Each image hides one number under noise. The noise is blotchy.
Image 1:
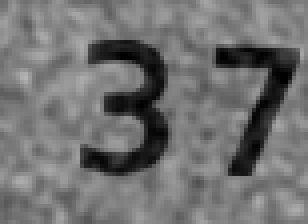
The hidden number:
37
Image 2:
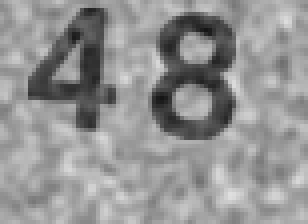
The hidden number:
48
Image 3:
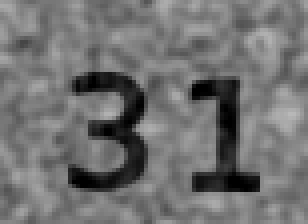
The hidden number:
31
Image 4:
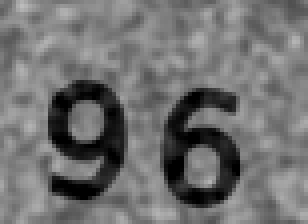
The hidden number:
96
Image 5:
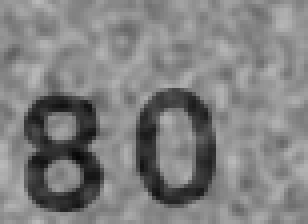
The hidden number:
80
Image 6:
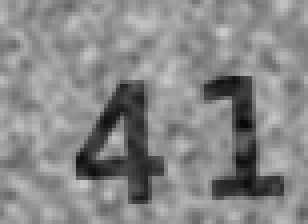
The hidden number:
41
